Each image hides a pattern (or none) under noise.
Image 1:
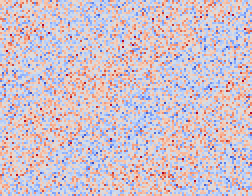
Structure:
diagonal stripes
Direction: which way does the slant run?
bottom left to top right
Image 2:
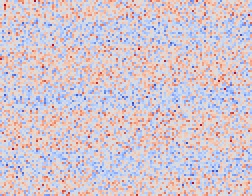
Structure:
horizontal stripes
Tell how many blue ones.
3
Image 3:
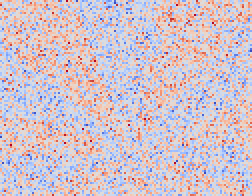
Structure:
spokes from one point
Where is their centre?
bottom middle
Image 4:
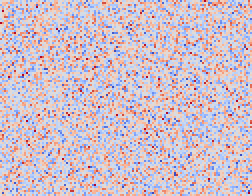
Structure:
only noise
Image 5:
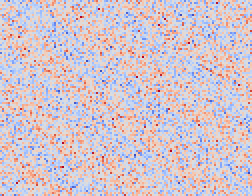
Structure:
diagonal stripes
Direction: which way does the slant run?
top left to bottom right
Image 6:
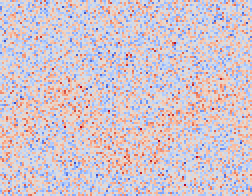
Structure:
a wavy band
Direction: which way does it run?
left to right
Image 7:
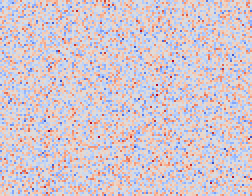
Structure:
only noise
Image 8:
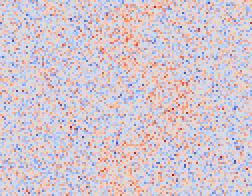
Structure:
a wavy band
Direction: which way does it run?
top to bottom
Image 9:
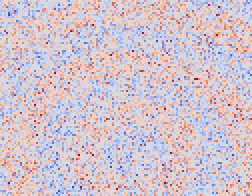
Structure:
rings round one point
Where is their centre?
bottom middle
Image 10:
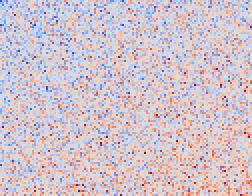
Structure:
a smooth slope
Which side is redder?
bottom right
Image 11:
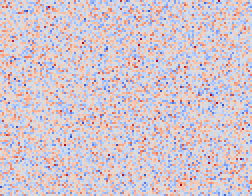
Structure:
only noise
